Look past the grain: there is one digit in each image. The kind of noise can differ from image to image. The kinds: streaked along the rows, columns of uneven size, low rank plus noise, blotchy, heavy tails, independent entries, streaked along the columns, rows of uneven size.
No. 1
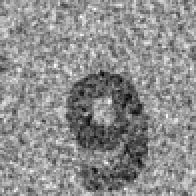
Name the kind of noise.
blotchy
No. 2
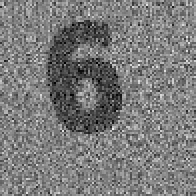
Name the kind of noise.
low rank plus noise
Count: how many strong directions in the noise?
three or four
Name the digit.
6
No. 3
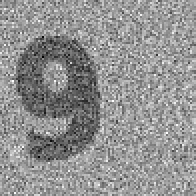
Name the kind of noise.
low rank plus noise
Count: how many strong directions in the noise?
five to eight
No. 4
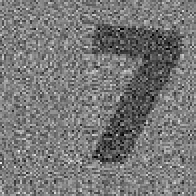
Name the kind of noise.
low rank plus noise
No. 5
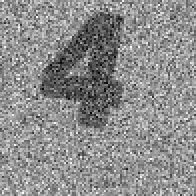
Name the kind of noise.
independent entries
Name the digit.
4
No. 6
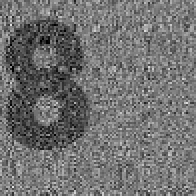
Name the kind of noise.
low rank plus noise
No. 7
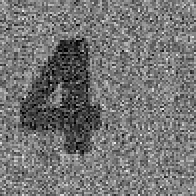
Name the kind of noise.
low rank plus noise
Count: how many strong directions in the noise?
five to eight
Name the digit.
4
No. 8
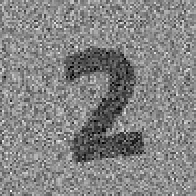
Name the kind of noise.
low rank plus noise
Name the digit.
2
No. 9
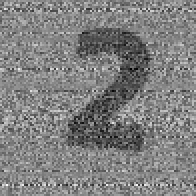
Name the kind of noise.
rows of uneven size
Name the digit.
2
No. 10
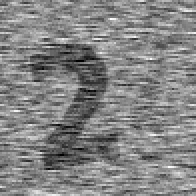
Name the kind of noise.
streaked along the rows
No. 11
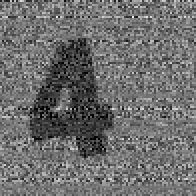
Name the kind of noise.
rows of uneven size
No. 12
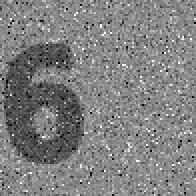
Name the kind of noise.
heavy tails
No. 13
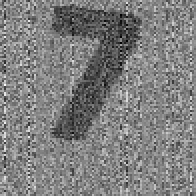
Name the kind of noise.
columns of uneven size
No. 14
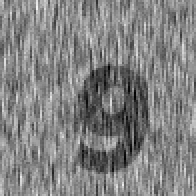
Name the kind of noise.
streaked along the columns
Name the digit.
9
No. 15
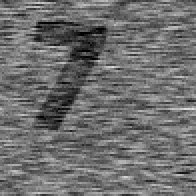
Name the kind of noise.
streaked along the rows
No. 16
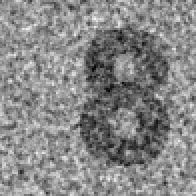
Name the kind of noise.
blotchy
